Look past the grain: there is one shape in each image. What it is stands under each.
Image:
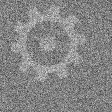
gear
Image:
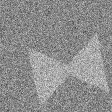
bow tie
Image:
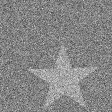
star
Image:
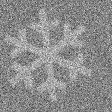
snowflake
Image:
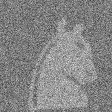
chess knight
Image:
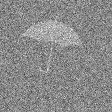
umbrella
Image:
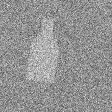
bottle
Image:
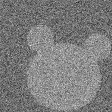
bear's head
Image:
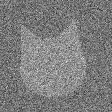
cat's head
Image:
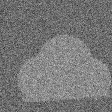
cloud
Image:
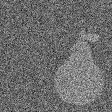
pear
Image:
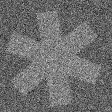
asterisk
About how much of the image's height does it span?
nearly all
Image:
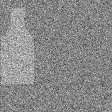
bottle
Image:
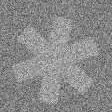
asterisk
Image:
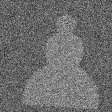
chess pawn
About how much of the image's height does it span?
nearly all
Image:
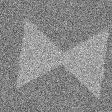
bow tie
